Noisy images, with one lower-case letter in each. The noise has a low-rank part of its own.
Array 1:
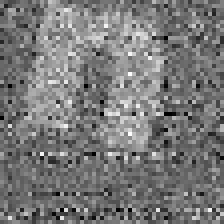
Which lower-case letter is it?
n
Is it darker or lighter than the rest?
lighter
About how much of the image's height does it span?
two thirds
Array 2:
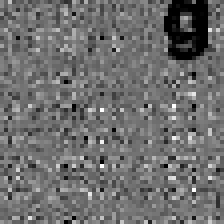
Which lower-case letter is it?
g
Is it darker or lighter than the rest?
darker
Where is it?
top right
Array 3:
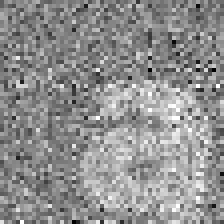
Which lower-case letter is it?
a
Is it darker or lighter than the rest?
lighter
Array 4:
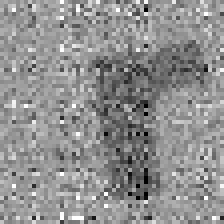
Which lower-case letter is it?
r
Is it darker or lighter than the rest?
darker
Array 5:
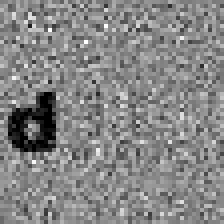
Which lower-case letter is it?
d
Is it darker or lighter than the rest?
darker
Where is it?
middle left
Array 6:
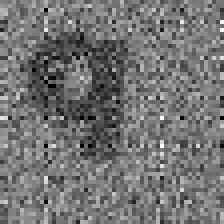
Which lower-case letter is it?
q
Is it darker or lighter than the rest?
darker
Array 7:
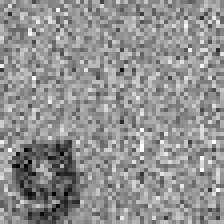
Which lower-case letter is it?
g
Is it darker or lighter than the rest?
darker
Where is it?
bottom left
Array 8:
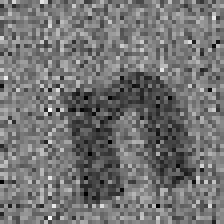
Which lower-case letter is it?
n
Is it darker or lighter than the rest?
darker
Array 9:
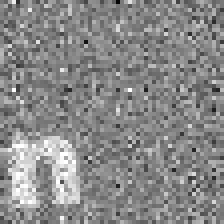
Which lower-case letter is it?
n
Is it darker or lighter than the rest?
lighter
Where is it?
bottom left
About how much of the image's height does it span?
a third
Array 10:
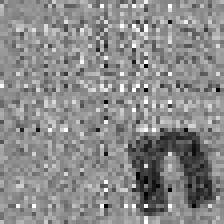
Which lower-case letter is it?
n
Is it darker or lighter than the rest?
darker
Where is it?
bottom right
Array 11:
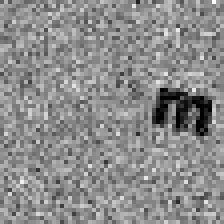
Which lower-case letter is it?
m
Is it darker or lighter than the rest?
darker
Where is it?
middle right
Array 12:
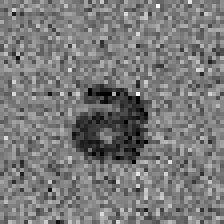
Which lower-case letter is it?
a
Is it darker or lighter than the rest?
darker
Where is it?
centre
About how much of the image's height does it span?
a third
